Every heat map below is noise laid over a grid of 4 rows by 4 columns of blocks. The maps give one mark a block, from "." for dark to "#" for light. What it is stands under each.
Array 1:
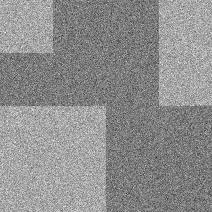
# . . #
. . . #
# # . .
# # . .
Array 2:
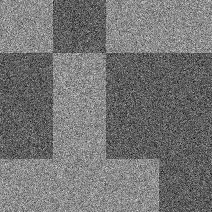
# . # #
. # . .
. # . .
# # # .
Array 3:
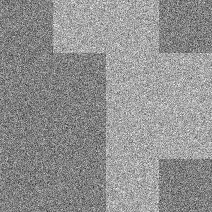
. # # .
. . # #
. . # #
. . # .
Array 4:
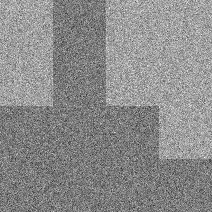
# . # #
# . # #
. . . #
. . . .
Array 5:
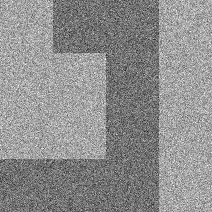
# . . #
# # . #
# # . #
. . . #
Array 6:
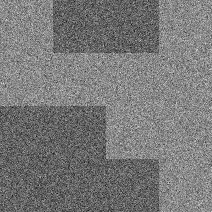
# . . #
# # # #
. . # #
. . . #
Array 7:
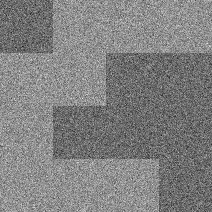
. # # #
# # . .
# . . .
# # # .
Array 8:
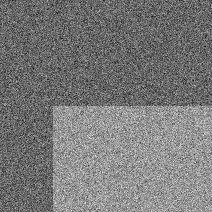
. . . .
. . . .
. # # #
. # # #
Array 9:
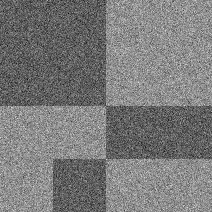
. . # #
. . # #
# # . .
# . # #
